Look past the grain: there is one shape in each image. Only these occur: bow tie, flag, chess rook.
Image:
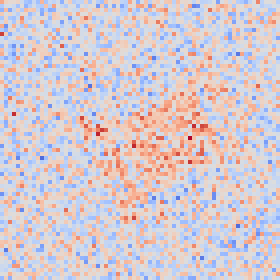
chess rook
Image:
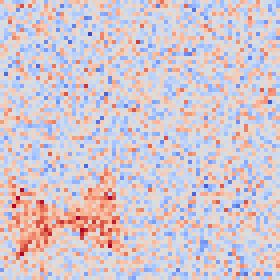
bow tie
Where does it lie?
bottom left
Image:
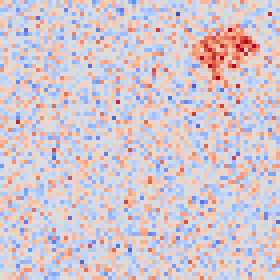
flag
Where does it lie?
top right
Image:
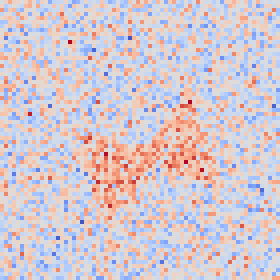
bow tie
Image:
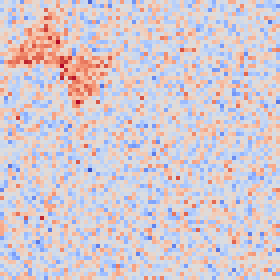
bow tie
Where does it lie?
top left
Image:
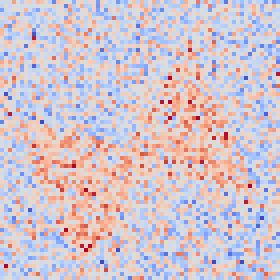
bow tie
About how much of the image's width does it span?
nearly all
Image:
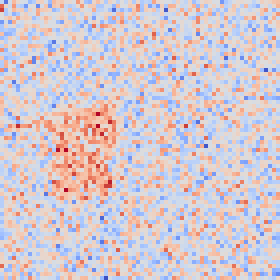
flag
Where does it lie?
middle left
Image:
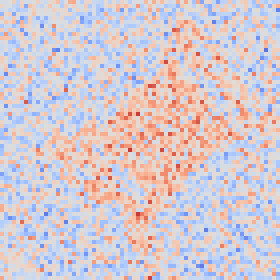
chess rook
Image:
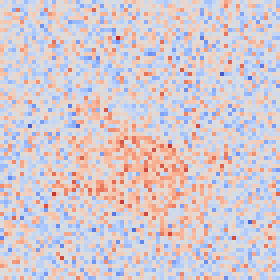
chess rook
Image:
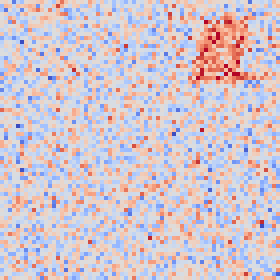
flag
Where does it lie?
top right
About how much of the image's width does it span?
a third
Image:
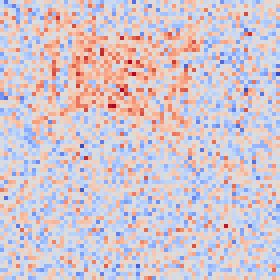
chess rook
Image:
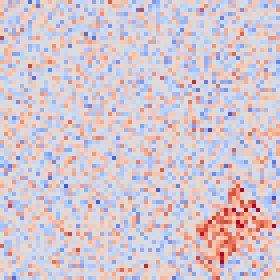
chess rook
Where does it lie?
bottom right
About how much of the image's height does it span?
a third
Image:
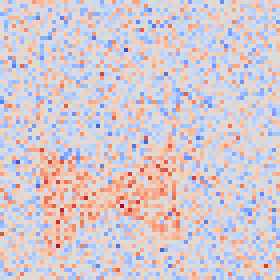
bow tie
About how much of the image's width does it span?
half
